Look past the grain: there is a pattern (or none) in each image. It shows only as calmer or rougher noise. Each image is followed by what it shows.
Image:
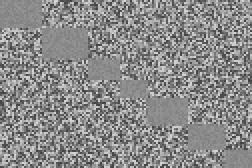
blocks along the diagonal
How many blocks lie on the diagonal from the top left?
7
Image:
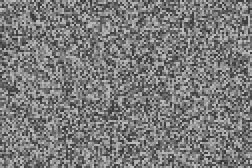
only noise
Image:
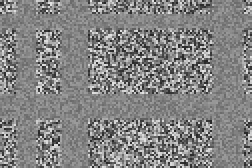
bands of rows crossing bands of columns
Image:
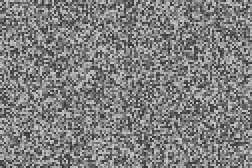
only noise
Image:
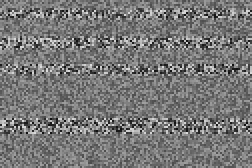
bands of rows
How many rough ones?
4
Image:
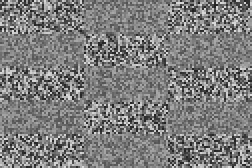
a checkerboard
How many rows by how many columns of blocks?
5 by 3
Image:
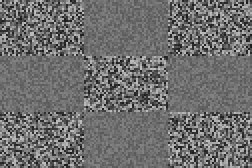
a checkerboard
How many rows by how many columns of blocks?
3 by 3
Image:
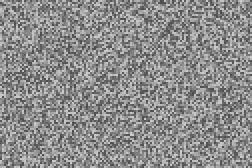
only noise
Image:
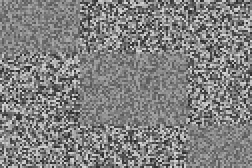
blocks along the diagonal
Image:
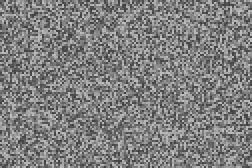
only noise
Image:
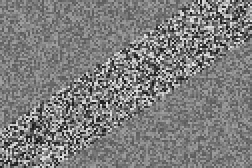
a diagonal band
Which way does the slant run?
bottom left to top right
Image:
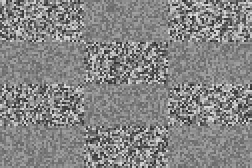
a checkerboard
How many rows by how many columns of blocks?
4 by 3
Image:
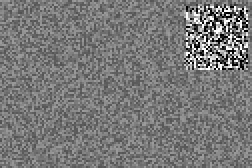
one block
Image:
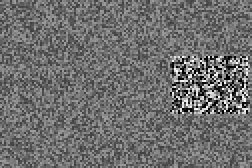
one block
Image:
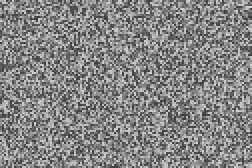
only noise
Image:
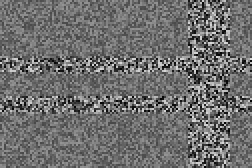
bands of rows crossing bands of columns
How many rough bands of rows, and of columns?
2 and 1
